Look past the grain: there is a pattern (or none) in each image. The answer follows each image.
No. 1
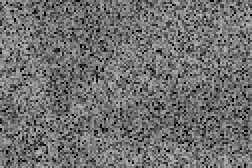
spokes from one point
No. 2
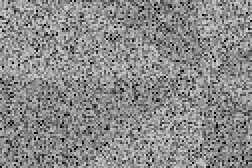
spokes from one point
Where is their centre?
middle right
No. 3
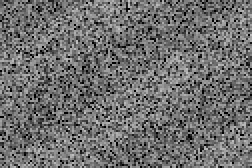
diagonal stripes
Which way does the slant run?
bottom left to top right
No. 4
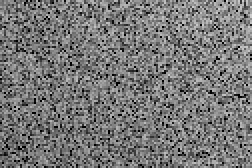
a smooth slope
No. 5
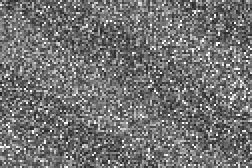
diagonal stripes
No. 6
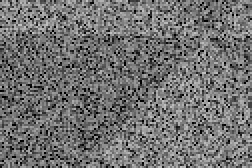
spokes from one point
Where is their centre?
top right
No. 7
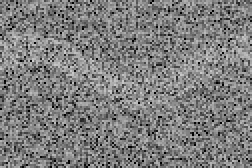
a wavy band
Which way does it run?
left to right
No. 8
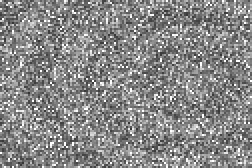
rings round one point
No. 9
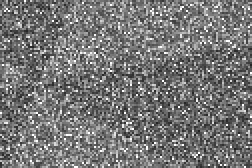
spokes from one point
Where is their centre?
middle left
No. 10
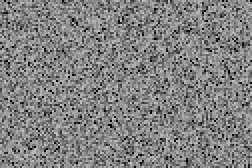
only noise
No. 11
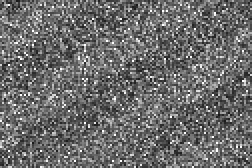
diagonal stripes
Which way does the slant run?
bottom left to top right
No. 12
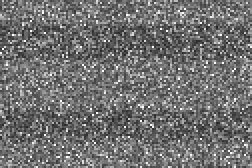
horizontal stripes
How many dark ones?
2
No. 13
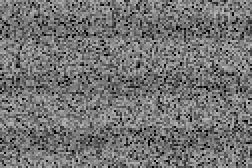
horizontal stripes
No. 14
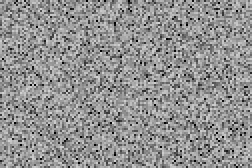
only noise
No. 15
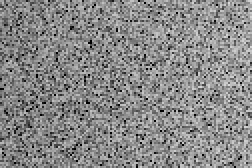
a smooth slope
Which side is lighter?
right
